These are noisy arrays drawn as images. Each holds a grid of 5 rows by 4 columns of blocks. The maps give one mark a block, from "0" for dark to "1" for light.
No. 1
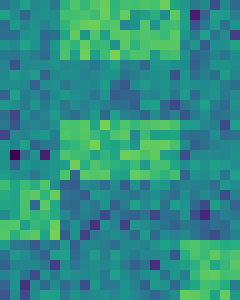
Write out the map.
0 1 1 0
0 0 0 0
0 1 1 0
1 0 0 0
0 0 0 1
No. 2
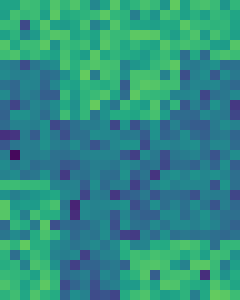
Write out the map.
1 1 1 1
0 1 1 0
0 0 0 0
1 0 0 0
1 0 1 1
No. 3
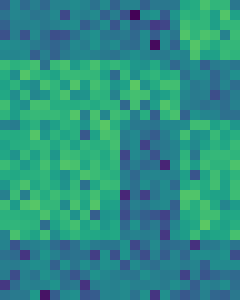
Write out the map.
0 0 0 1
1 1 1 0
1 1 0 1
1 1 0 1
0 0 0 0
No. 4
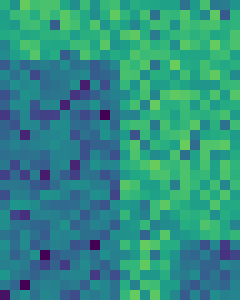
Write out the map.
1 1 1 1
0 0 1 1
0 0 1 1
0 0 1 1
0 0 1 0
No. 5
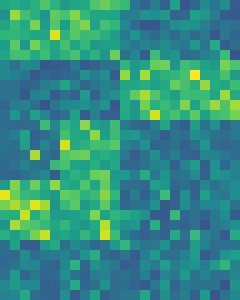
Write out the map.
1 1 0 0
0 0 1 1
0 1 0 0
1 1 0 0
0 0 0 0
